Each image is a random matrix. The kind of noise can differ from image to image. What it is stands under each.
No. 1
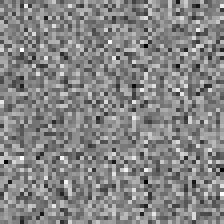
low rank plus noise
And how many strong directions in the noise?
five to eight
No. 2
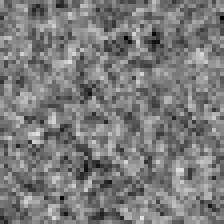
blotchy
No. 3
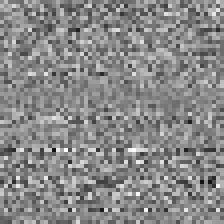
rows of uneven size
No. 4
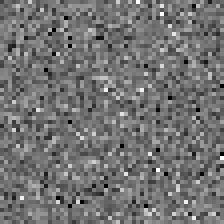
heavy tails
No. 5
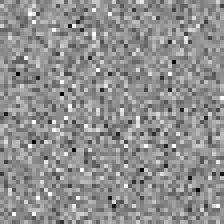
heavy tails
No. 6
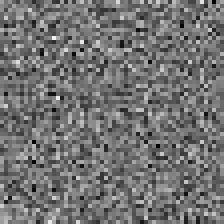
low rank plus noise
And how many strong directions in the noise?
two
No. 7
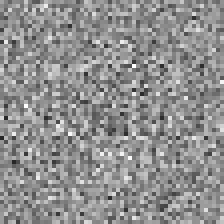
low rank plus noise
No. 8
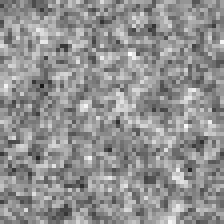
blotchy
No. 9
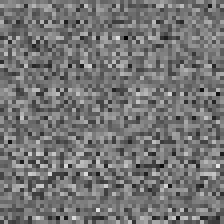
rows of uneven size
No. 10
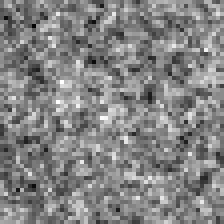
blotchy
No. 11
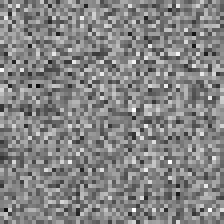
low rank plus noise
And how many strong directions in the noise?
five to eight
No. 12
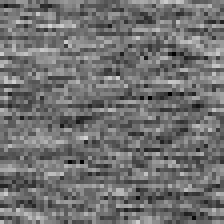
streaked along the rows
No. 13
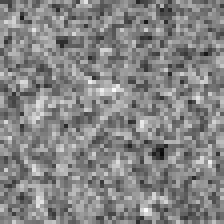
blotchy
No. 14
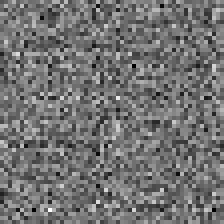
low rank plus noise
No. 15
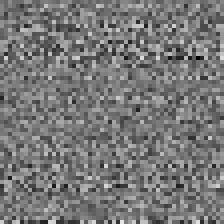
rows of uneven size
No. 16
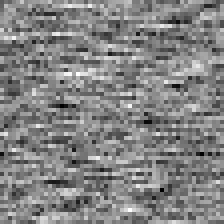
streaked along the rows
